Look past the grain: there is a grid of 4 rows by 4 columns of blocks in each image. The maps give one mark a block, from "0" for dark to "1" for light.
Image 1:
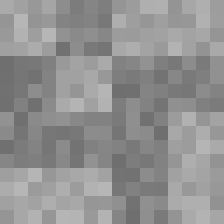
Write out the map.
1011
0100
0001
1101
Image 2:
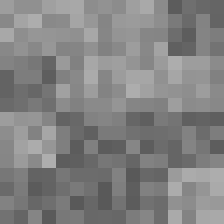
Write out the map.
1110
0111
1000
0001
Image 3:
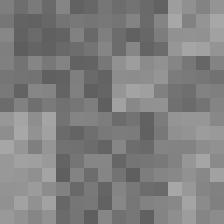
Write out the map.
0001
0010
1001
1001
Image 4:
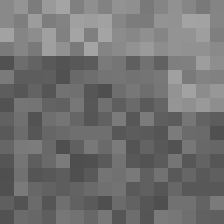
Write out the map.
1111
0001
0000
0000
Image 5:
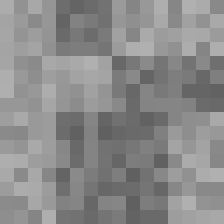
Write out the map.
1011
1100
1001
1001
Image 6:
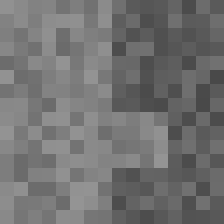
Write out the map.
1100
1100
1110
1100
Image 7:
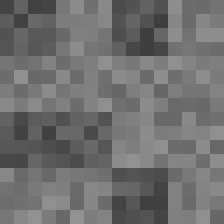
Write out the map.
0101
1111
0011
1101
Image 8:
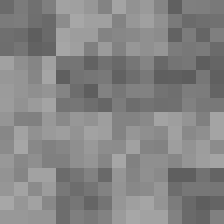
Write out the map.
0110
1000
1111
1010
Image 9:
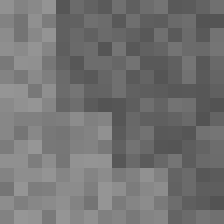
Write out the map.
1000
1000
1100
1110
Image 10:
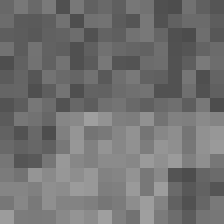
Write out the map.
0000
0000
0111
1110
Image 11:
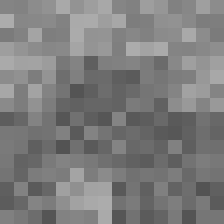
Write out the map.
1111
1001
0000
0100
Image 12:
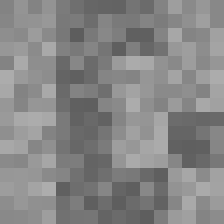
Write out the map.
1001
1011
1010
1001
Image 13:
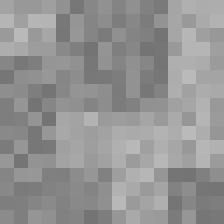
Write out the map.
1001
0001
0111
0010
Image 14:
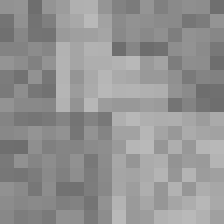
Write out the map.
0100
0110
0011
0011
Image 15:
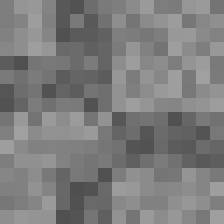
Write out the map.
1011
0011
1100
1011
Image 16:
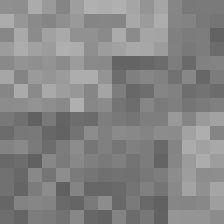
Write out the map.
1110
1100
0001
0001
